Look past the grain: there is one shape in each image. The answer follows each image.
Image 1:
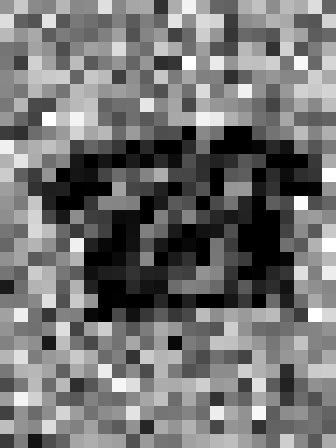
telephone
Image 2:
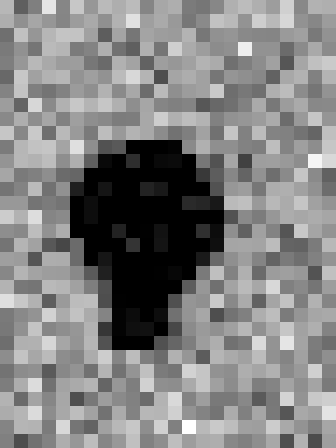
light bulb
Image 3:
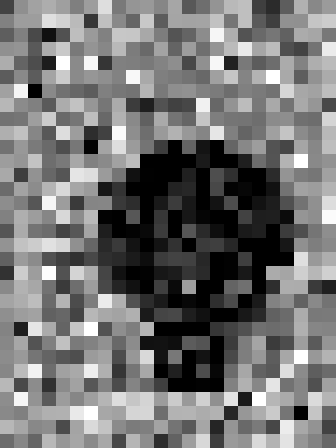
light bulb
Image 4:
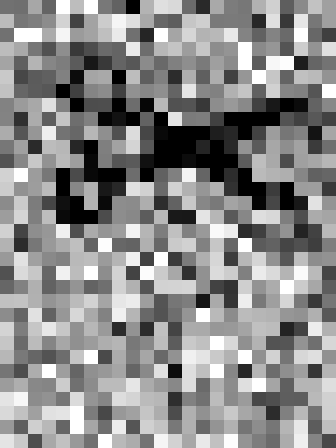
pair of scissors
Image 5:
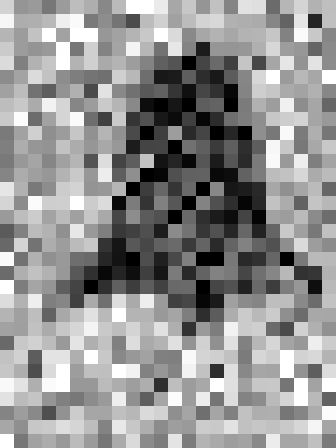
bell
